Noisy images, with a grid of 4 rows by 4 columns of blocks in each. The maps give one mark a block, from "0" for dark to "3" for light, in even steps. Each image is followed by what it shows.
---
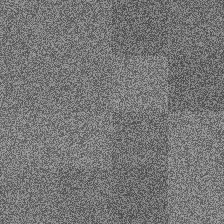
2 2 0 1
2 2 3 0
3 3 1 3
2 1 0 3
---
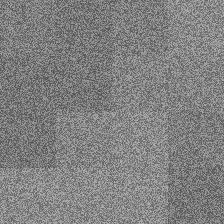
1 0 1 3
0 0 2 2
0 2 3 1
3 3 3 0
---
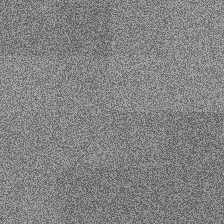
1 0 2 3
3 2 3 3
2 2 1 0
2 0 0 0
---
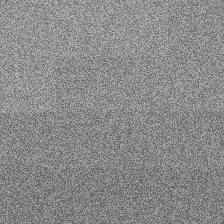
3 3 3 2
3 2 2 2
1 1 1 1
0 0 0 0
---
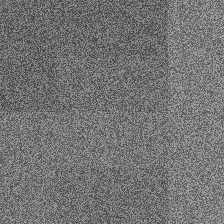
0 0 0 3
0 1 1 3
2 2 2 3
2 1 1 3
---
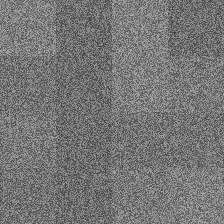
3 0 3 0
1 0 3 2
2 0 1 1
1 0 2 3
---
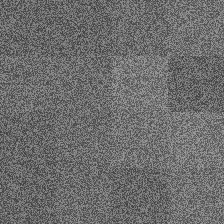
0 0 1 2
1 1 3 0
0 1 2 3
0 1 0 2
